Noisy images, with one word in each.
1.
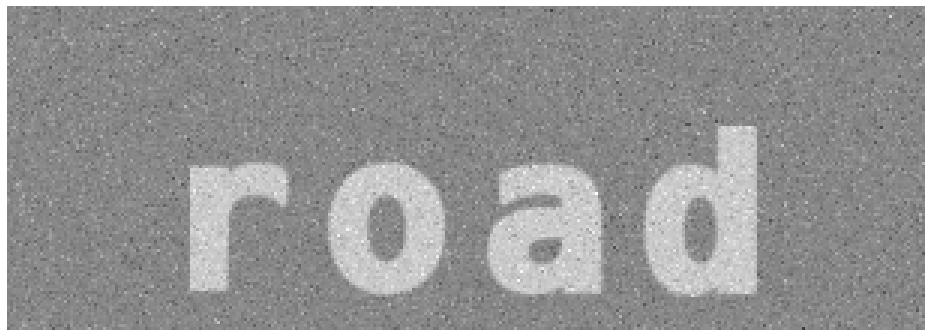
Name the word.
road
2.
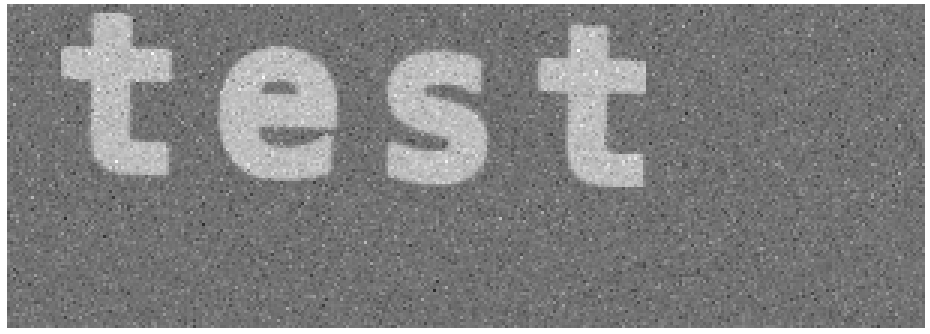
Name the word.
test
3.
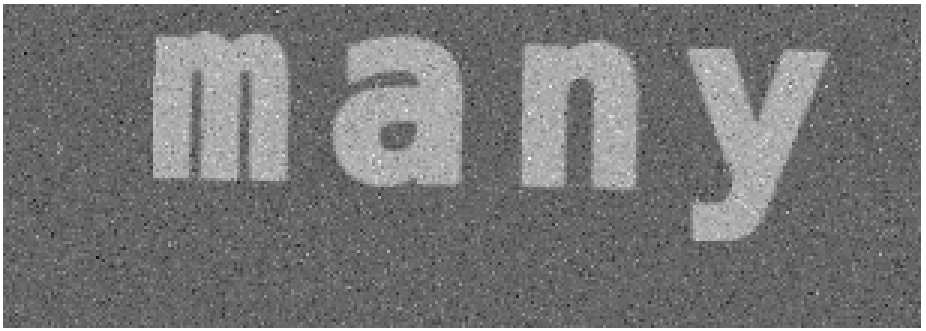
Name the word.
many
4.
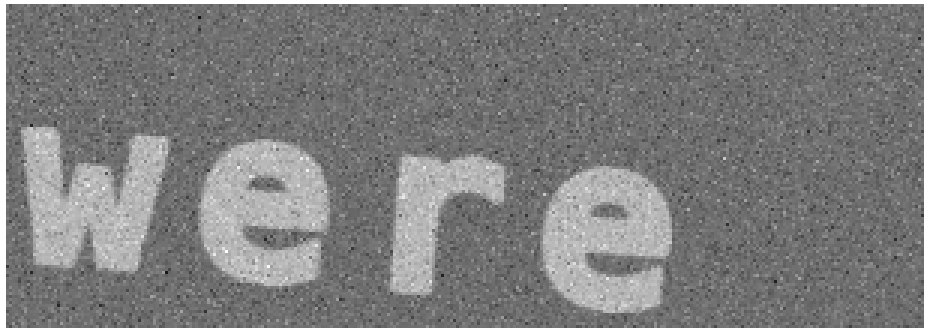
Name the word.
were
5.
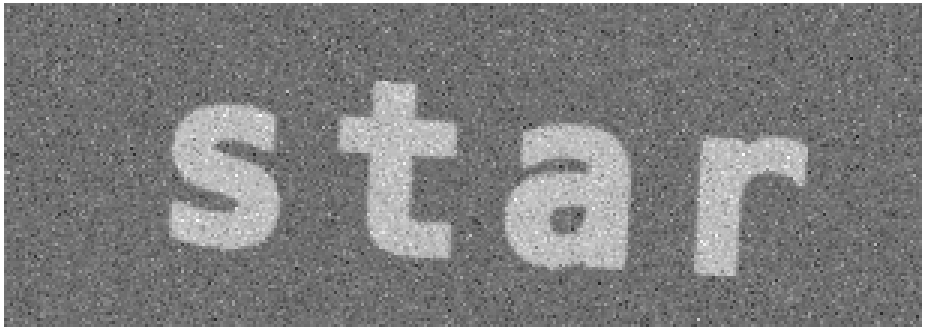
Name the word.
star
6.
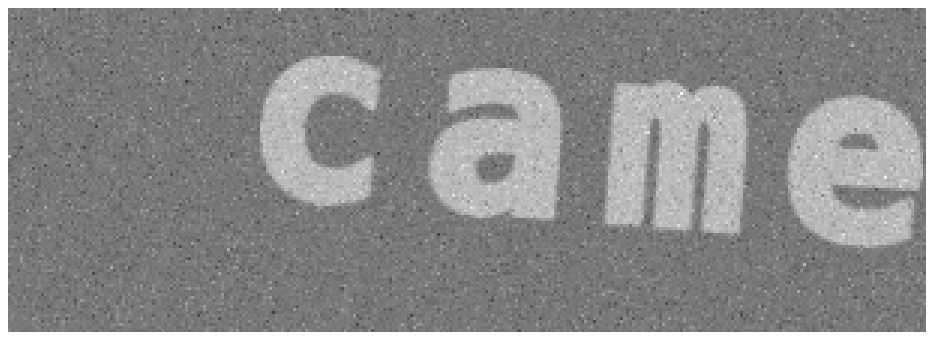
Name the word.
came
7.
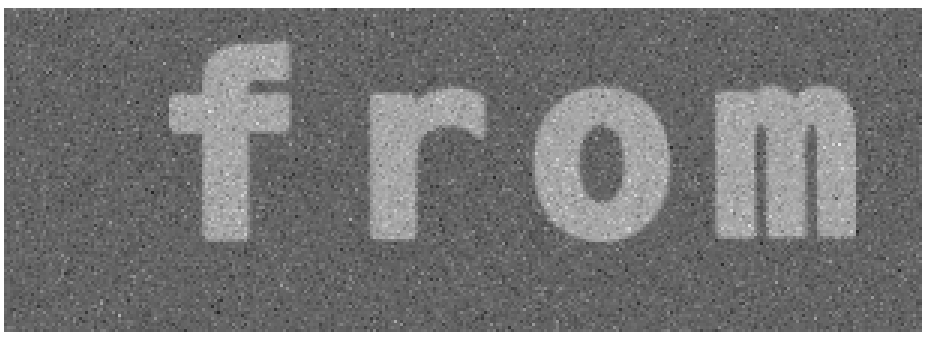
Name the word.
from
